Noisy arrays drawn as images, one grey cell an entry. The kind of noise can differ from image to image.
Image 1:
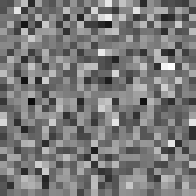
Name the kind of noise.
low rank plus noise
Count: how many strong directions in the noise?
three or four
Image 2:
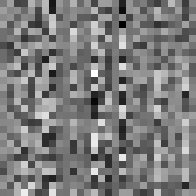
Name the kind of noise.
columns of uneven size
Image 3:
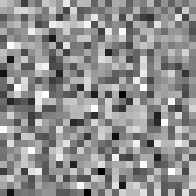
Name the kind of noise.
independent entries
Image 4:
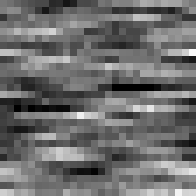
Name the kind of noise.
streaked along the rows
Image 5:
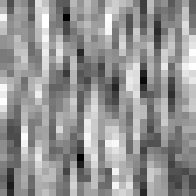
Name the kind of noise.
streaked along the columns
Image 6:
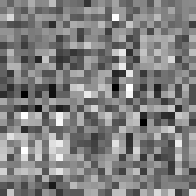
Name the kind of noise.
low rank plus noise
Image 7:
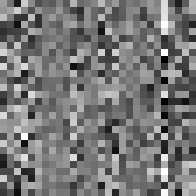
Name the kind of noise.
columns of uneven size
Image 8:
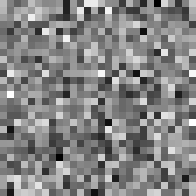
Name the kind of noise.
low rank plus noise
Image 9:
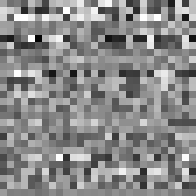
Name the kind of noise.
rows of uneven size
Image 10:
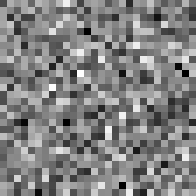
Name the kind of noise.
independent entries
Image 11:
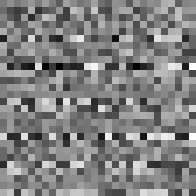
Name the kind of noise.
rows of uneven size
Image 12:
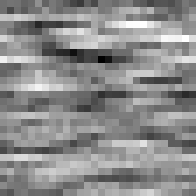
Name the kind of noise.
streaked along the rows
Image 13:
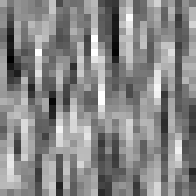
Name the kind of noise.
streaked along the columns
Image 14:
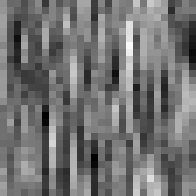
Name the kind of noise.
streaked along the columns
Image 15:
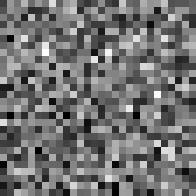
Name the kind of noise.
independent entries
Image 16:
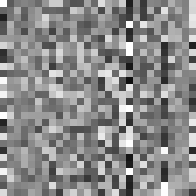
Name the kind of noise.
columns of uneven size
